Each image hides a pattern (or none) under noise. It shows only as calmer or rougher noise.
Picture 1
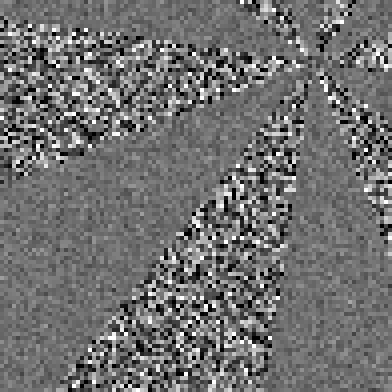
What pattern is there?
spokes from one point
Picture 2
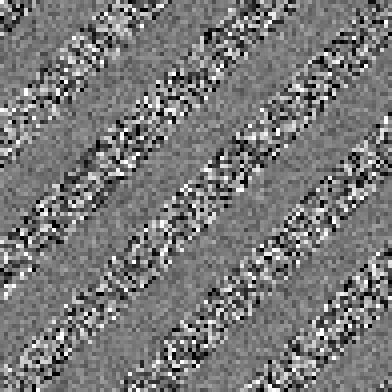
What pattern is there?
diagonal stripes
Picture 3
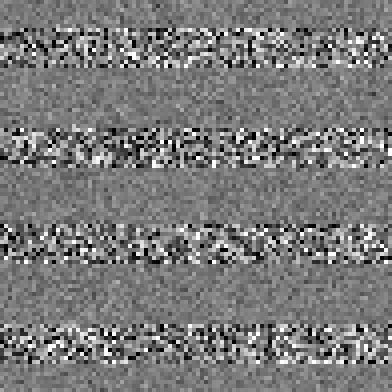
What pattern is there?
horizontal stripes
